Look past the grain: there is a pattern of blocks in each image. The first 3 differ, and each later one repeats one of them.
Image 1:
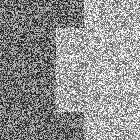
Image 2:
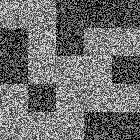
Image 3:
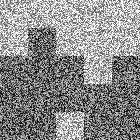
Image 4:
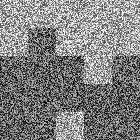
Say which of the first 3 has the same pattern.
3
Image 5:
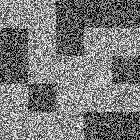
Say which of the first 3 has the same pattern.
2
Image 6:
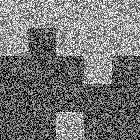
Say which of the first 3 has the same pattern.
3
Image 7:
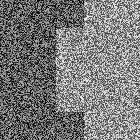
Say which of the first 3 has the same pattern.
1
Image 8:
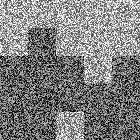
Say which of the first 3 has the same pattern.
3
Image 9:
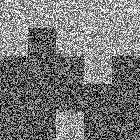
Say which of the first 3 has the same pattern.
3
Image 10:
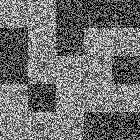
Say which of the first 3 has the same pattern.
2
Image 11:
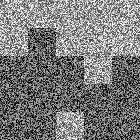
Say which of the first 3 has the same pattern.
3
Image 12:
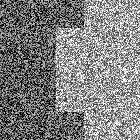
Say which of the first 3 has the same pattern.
1
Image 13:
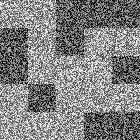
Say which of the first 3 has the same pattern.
2
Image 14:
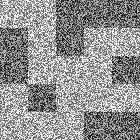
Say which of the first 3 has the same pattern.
2
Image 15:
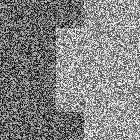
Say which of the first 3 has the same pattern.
1
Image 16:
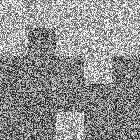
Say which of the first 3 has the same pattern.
3
